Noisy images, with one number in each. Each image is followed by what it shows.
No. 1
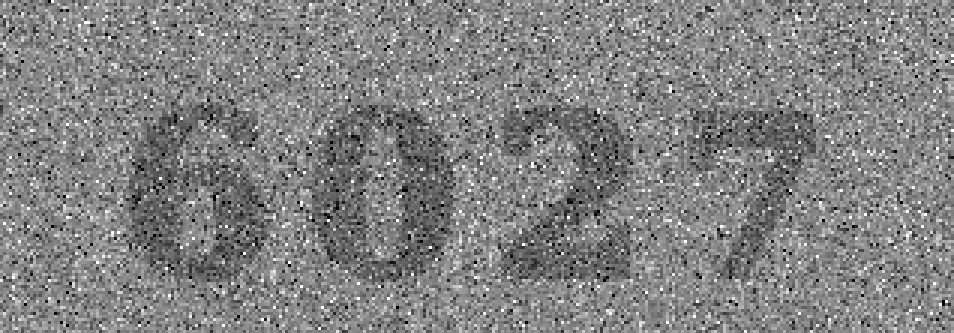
6027
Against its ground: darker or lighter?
darker
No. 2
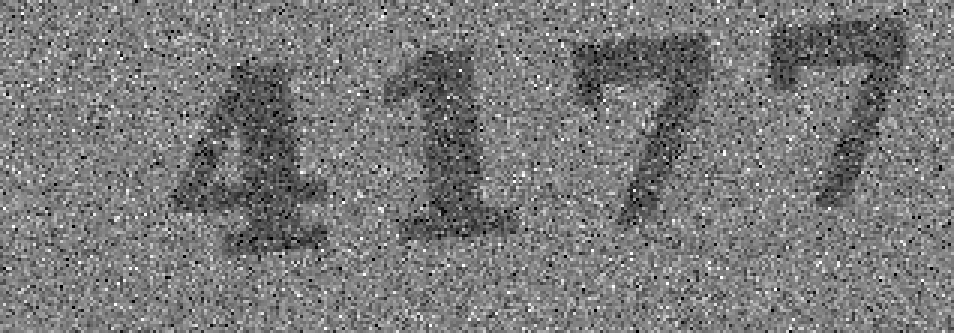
4177
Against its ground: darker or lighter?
darker
